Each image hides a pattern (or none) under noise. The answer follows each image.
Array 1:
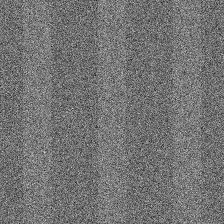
vertical stripes
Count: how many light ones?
3
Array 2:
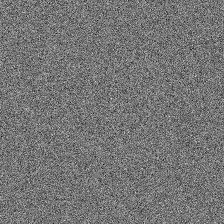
only noise
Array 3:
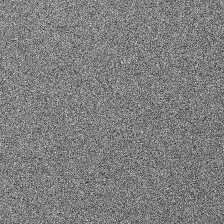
a smooth slope
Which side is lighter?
top left
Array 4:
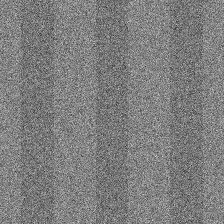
vertical stripes
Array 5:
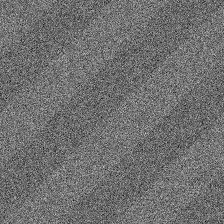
diagonal stripes
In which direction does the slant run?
bottom left to top right
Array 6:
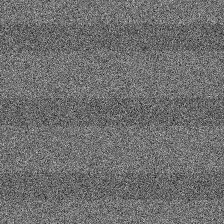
horizontal stripes
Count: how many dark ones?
3
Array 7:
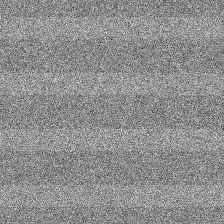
horizontal stripes
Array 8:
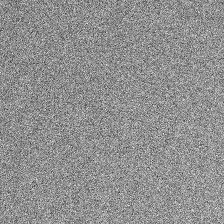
a smooth slope
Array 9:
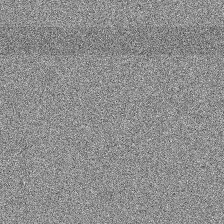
one horizontal stripe
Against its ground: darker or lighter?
darker
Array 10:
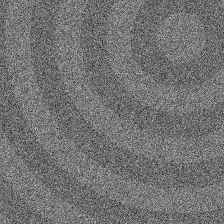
rings round one point
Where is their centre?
top right
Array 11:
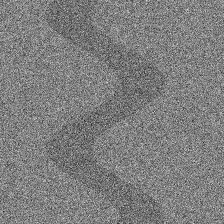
a wavy band
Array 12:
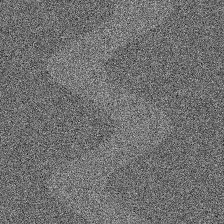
a wavy band
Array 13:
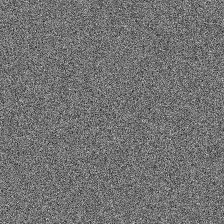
only noise
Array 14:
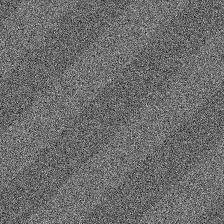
diagonal stripes
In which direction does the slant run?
bottom left to top right
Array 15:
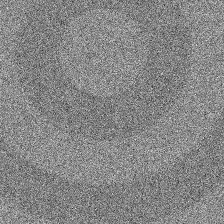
rings round one point
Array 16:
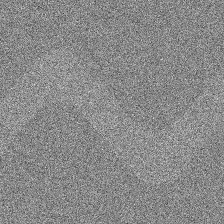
a wavy band
